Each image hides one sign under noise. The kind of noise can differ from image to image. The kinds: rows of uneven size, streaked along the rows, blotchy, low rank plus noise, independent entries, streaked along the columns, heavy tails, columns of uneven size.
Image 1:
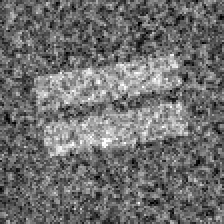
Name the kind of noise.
blotchy
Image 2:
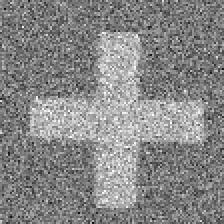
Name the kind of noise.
independent entries
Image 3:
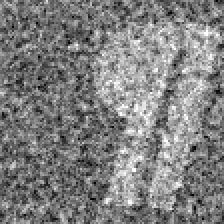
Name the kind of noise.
blotchy
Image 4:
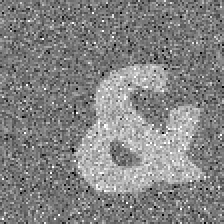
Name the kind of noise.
heavy tails
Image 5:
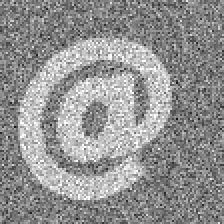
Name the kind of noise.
independent entries
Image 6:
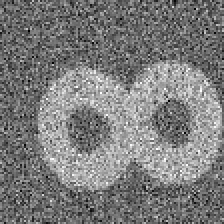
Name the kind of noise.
low rank plus noise
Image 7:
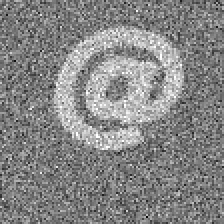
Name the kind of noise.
independent entries
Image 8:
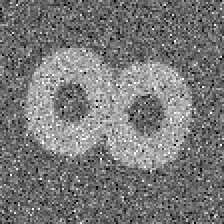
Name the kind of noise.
heavy tails
